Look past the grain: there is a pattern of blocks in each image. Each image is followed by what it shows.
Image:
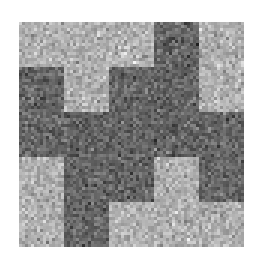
the same after a half turn
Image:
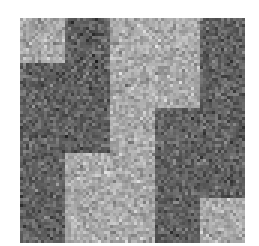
the same after a half turn
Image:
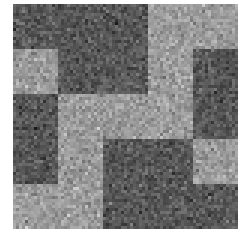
the same after a half turn
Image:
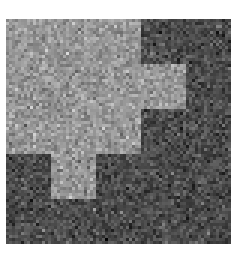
mirrored about the diagonal from the top left
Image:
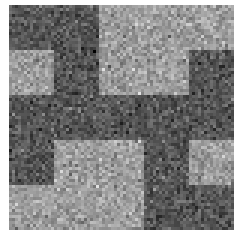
the same after a half turn
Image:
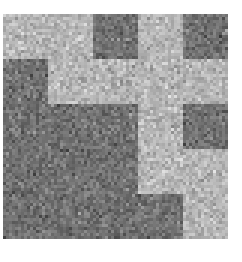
mirrored about the diagonal from the bottom left
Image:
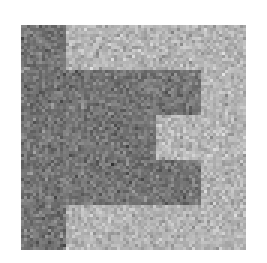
top and bottom mirror each other
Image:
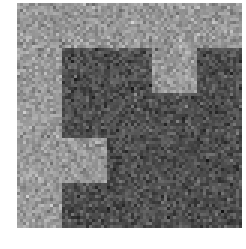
mirrored about the diagonal from the top left
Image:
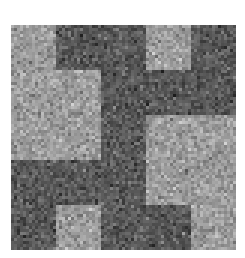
the same after a half turn
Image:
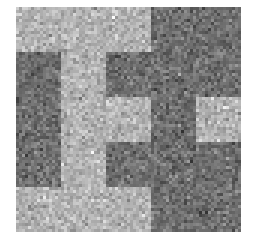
top and bottom mirror each other
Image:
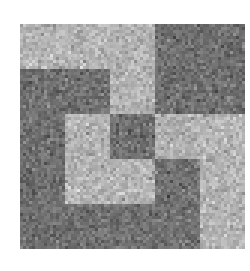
mirrored about the diagonal from the bottom left
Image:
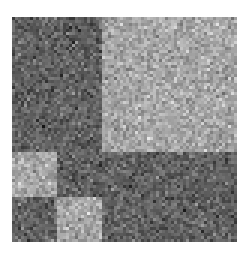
mirrored about the diagonal from the bottom left
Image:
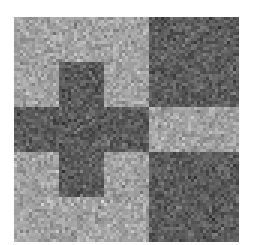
top and bottom mirror each other
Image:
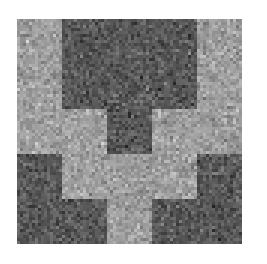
left and right mirror each other
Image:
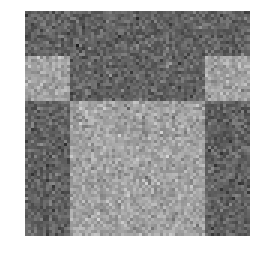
left and right mirror each other
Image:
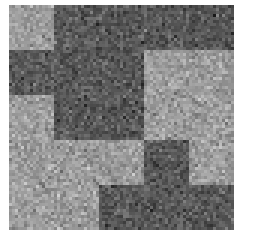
no symmetry
